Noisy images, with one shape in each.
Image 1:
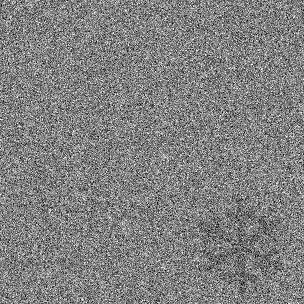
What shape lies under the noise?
snowflake
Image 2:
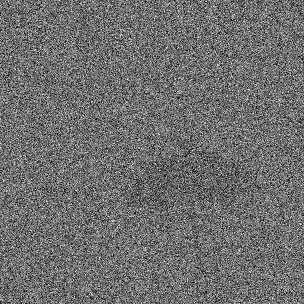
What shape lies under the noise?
umbrella
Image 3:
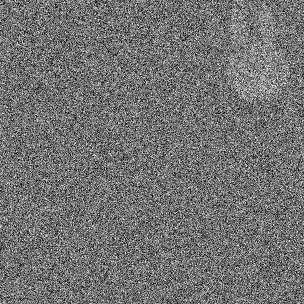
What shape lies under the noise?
rabbit's head
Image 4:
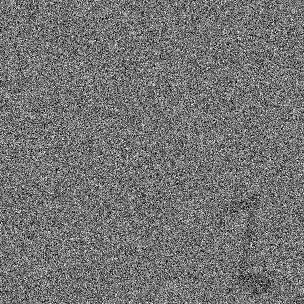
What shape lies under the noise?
musical note
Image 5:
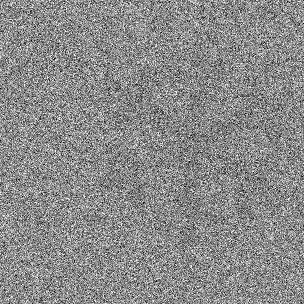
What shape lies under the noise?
snowflake
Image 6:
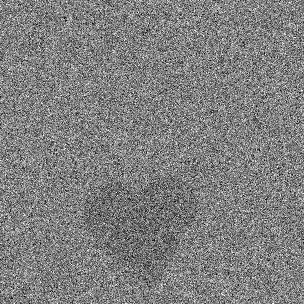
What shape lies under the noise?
heart
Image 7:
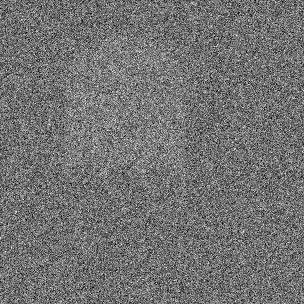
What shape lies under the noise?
ghost
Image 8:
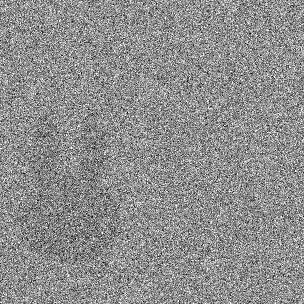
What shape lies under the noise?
rabbit's head
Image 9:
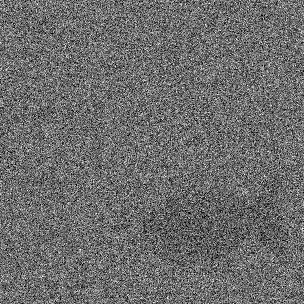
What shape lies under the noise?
fish
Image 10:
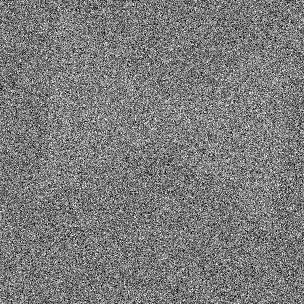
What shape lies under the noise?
bow tie
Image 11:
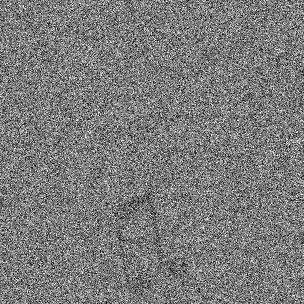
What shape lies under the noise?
pair of musical notes
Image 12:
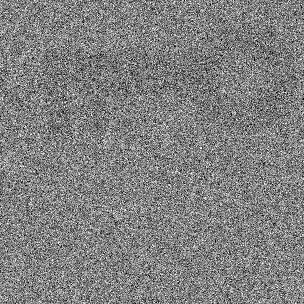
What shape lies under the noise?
key
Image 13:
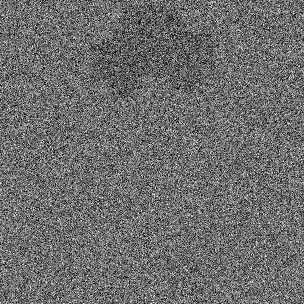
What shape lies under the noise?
car
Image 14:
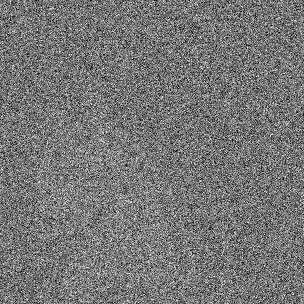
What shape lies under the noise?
chess knight
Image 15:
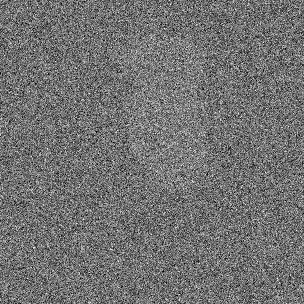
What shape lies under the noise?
footprint
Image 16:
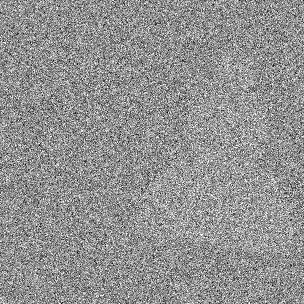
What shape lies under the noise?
chess pawn
